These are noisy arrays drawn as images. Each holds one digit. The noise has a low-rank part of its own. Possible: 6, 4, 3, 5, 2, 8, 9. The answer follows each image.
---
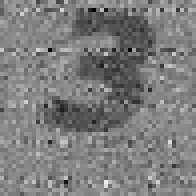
3
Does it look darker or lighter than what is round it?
darker
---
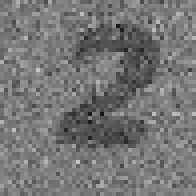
2
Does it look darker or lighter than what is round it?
darker
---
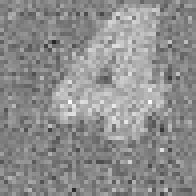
4
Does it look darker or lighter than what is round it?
lighter
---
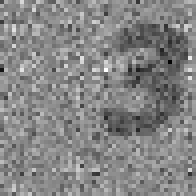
3
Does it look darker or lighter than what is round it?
darker
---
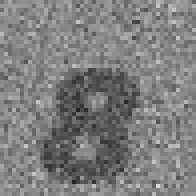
8
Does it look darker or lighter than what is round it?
darker
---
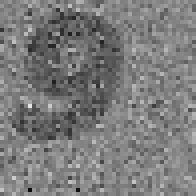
9
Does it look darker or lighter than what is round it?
darker
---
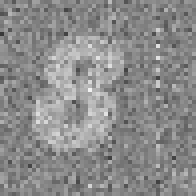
8
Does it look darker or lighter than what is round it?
lighter
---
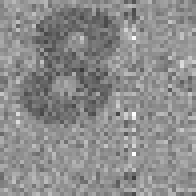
8
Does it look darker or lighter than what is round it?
darker
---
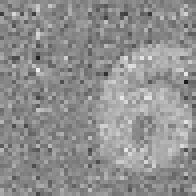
6
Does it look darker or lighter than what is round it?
lighter
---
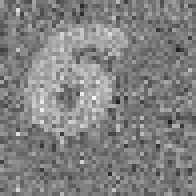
6
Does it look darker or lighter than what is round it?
lighter
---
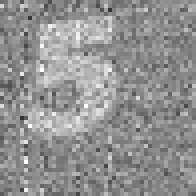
5
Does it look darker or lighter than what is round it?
lighter
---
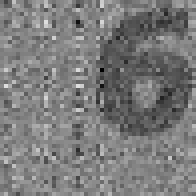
6
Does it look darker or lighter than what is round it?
darker
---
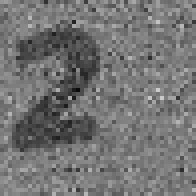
2
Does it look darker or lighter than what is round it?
darker
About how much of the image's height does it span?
two thirds
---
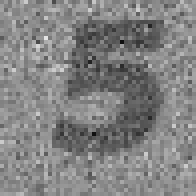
5
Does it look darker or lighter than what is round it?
darker
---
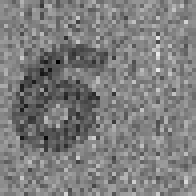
6
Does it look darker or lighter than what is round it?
darker
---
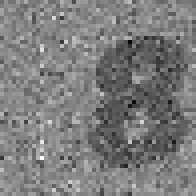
8
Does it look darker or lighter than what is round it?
darker
